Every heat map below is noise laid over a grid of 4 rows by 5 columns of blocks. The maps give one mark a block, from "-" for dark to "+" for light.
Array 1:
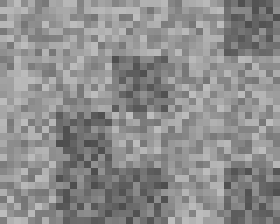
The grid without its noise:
+ + + + -
+ + - + +
+ - + + +
+ - - + -
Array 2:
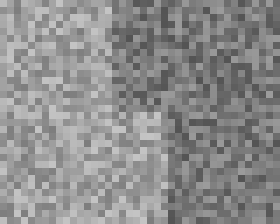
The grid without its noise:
+ + - - -
+ + - - -
+ + + - -
+ + + - -
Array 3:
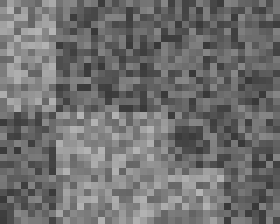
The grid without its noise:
+ - - - -
+ - - - -
- + + - -
- + + + -
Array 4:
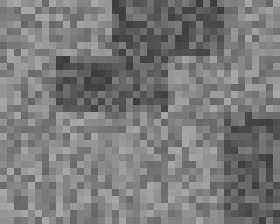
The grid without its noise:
+ + - - +
+ - - + +
+ + + + -
+ + + + -
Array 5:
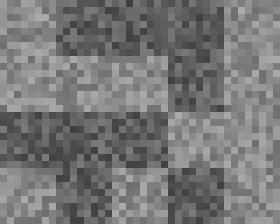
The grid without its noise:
+ - - - +
+ + + - +
- - - + +
+ - + - +
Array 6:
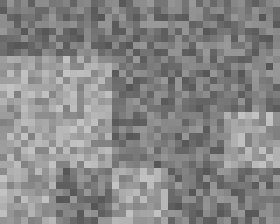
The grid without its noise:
- - - - -
+ + - - -
+ + - - +
+ - + - -
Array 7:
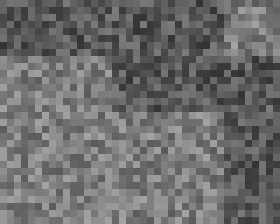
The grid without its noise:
- - - - +
+ + - - -
+ + + + -
+ + + + -
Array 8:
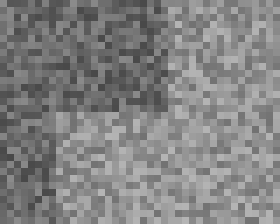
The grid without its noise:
- - - + +
- - - + +
- + + + +
- + + + +
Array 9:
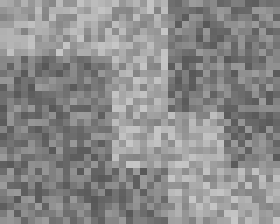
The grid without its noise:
+ + + - -
- - + - -
- - + + -
- - - + +
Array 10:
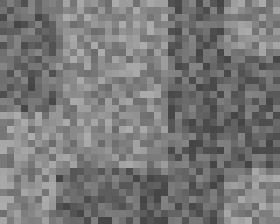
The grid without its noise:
- + + - +
- + + - -
+ + + - -
+ - - - +
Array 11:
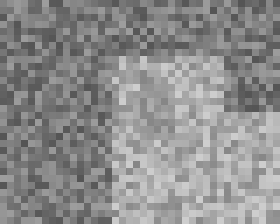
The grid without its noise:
- - - - -
- - + + -
- - + + +
- - + + +
